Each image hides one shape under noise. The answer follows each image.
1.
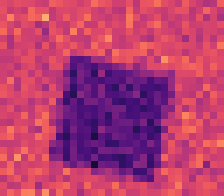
square
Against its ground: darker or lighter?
darker
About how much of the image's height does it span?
two thirds
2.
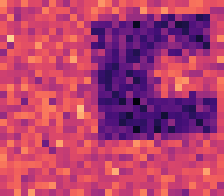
square with a notch
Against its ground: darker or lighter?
darker
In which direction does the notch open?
right
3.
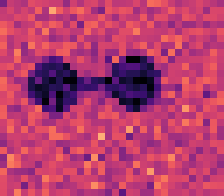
dumbbell
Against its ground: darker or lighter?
darker
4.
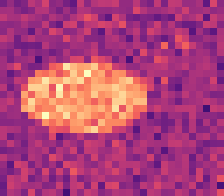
ellipse
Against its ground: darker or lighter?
lighter
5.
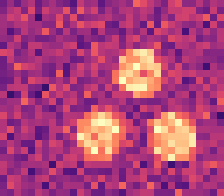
three dots
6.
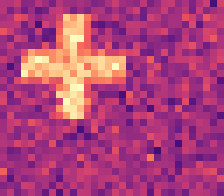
cross
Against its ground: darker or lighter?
lighter
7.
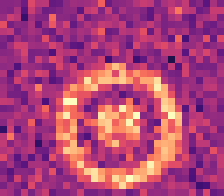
bullseye
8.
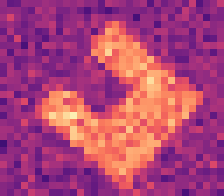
square with a notch
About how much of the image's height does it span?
nearly all
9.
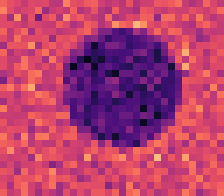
disc
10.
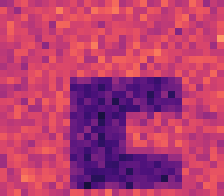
square with a notch
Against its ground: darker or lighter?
darker
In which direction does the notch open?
right
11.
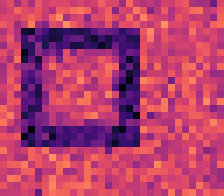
square frame
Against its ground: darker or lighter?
darker
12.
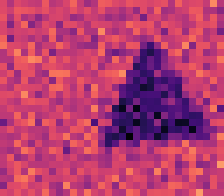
triangle
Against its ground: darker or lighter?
darker
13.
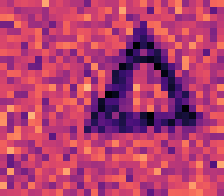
triangle frame
